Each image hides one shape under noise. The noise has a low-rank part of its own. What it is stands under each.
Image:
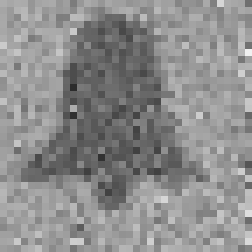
bell
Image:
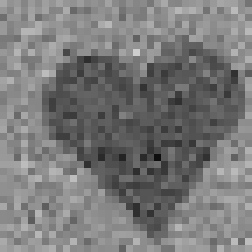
heart
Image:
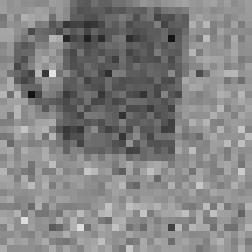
cup
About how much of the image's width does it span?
two thirds
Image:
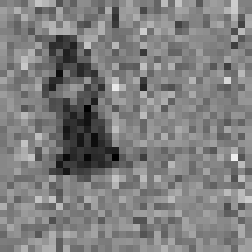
chess bishop
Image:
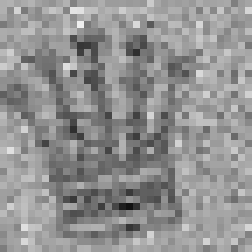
chess queen
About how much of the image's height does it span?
nearly all
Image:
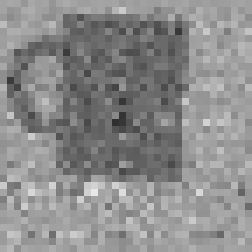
cup
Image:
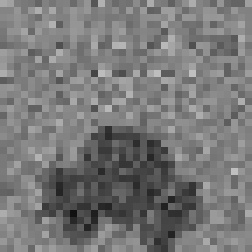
car
